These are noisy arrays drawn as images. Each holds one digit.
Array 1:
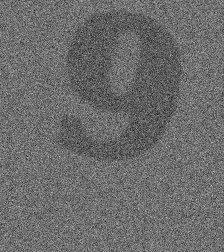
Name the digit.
9
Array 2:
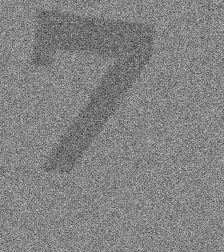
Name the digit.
7
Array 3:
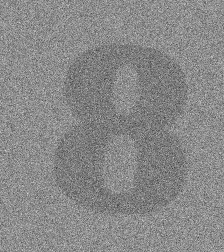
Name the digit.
8
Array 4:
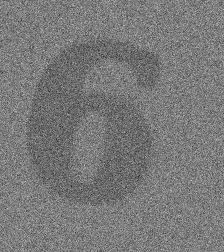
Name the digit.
6
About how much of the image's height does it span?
two thirds
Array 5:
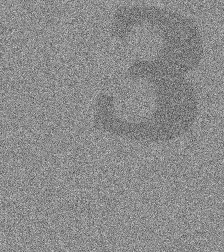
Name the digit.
3
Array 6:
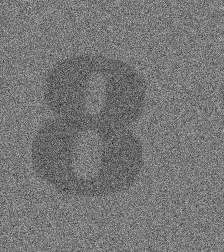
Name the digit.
8
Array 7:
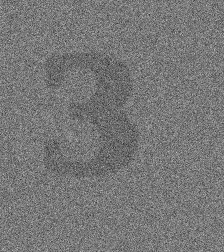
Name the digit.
3
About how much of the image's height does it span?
half
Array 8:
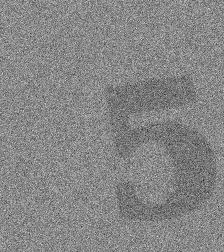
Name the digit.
5
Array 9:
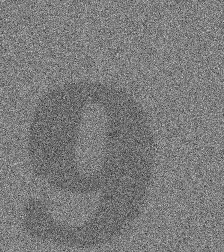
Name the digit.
9
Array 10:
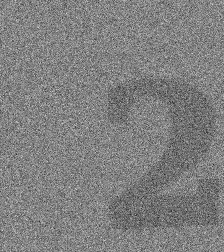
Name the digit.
2
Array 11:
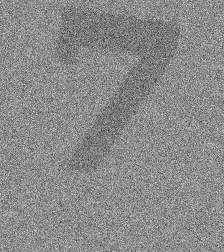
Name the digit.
7
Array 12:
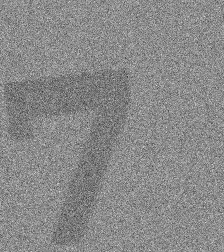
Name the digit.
7
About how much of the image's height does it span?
two thirds
